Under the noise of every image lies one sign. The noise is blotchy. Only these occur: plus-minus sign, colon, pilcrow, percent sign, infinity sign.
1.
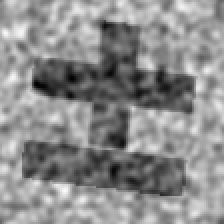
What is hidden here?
dark plus-minus sign
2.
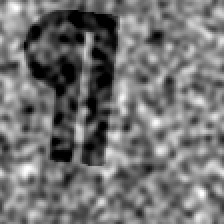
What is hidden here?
dark pilcrow
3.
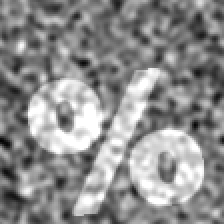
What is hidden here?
light percent sign
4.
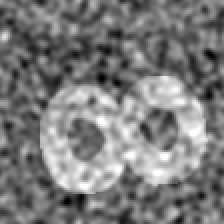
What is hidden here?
light infinity sign
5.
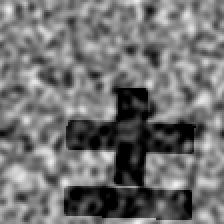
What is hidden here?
dark plus-minus sign
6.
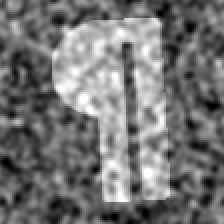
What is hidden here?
light pilcrow
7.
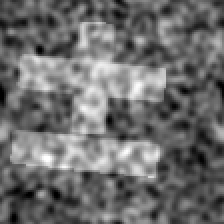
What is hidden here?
light plus-minus sign
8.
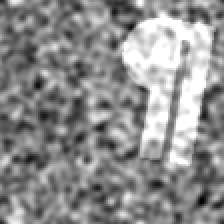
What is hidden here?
light pilcrow
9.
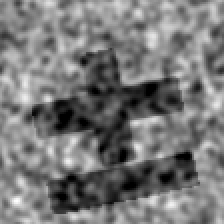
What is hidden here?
dark plus-minus sign
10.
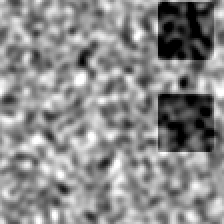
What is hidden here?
dark colon
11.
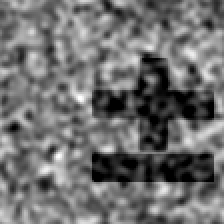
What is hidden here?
dark plus-minus sign
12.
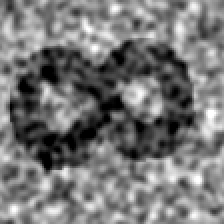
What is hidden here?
dark infinity sign
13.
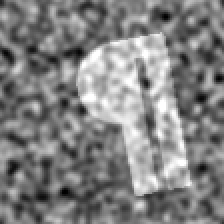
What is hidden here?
light pilcrow
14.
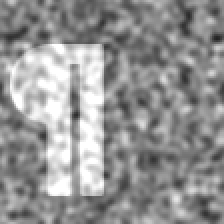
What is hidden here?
light pilcrow
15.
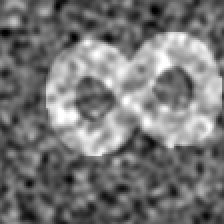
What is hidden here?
light infinity sign
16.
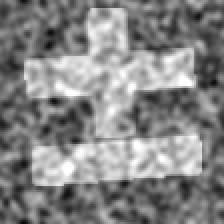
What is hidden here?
light plus-minus sign
